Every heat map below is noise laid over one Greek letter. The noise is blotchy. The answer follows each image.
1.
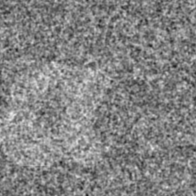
alpha
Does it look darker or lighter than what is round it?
lighter
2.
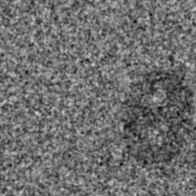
theta
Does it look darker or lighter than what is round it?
darker
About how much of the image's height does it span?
half
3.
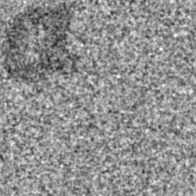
alpha
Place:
top left
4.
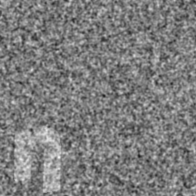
eta
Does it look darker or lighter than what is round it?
lighter
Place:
bottom left
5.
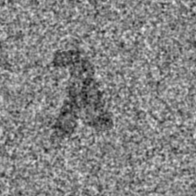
lambda
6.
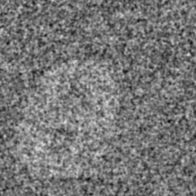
theta
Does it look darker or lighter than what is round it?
lighter
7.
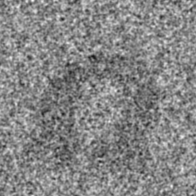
omega
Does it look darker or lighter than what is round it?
darker
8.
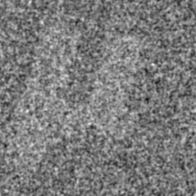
mu
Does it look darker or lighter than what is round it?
lighter
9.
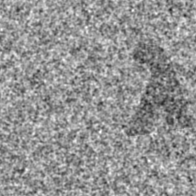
lambda
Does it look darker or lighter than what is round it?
darker
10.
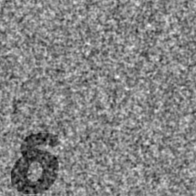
delta
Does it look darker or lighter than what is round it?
darker
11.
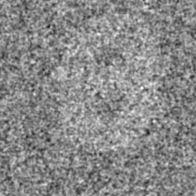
theta
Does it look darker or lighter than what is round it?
lighter
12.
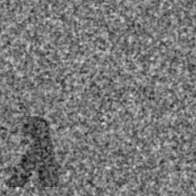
lambda
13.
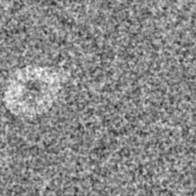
sigma
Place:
middle left
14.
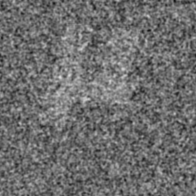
mu
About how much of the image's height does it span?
half
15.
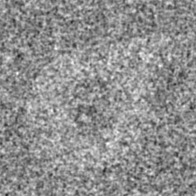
sigma
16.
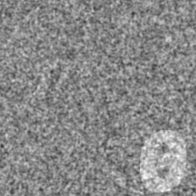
theta
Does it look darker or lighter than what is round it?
lighter
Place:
bottom right
